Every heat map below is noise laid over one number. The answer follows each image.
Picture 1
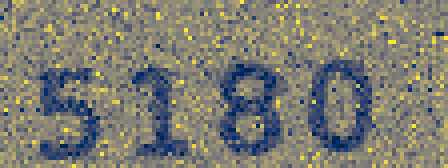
5180
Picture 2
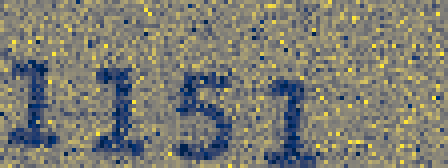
1151
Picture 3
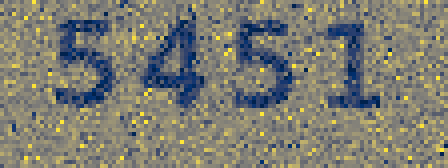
5451
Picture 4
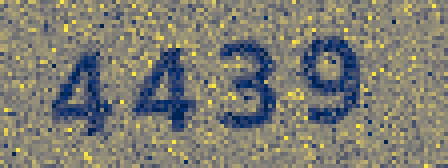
4439
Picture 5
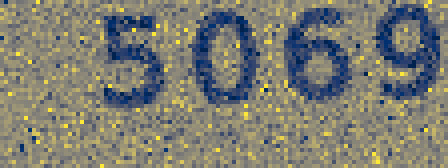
5069
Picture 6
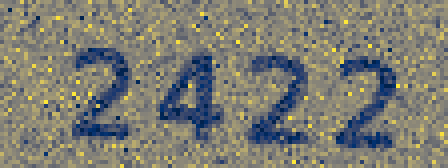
2422
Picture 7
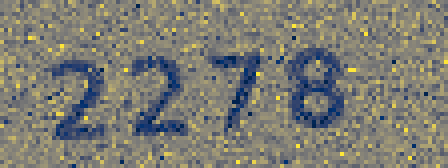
2278
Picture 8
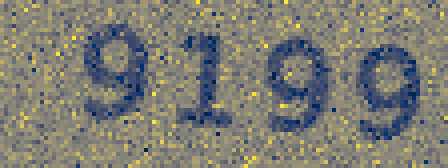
9199
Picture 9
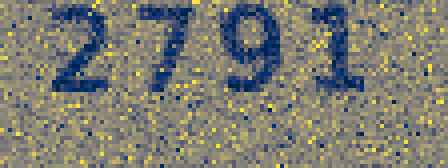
2791
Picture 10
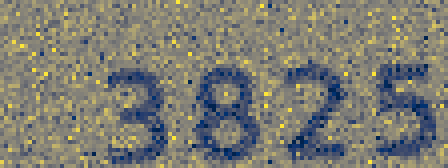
3825
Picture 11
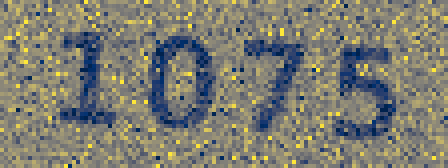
1075
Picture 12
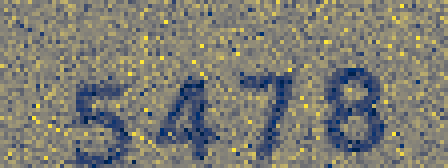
5478
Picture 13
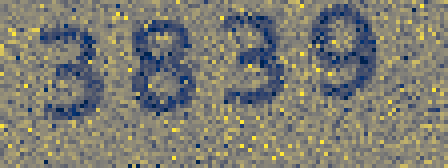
3839
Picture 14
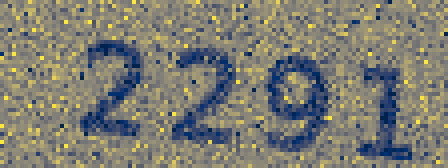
2291
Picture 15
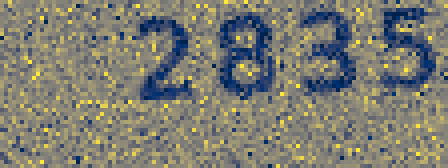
2835
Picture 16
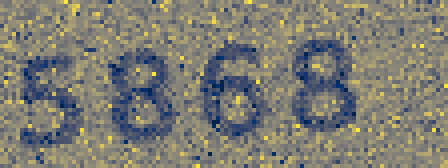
5868
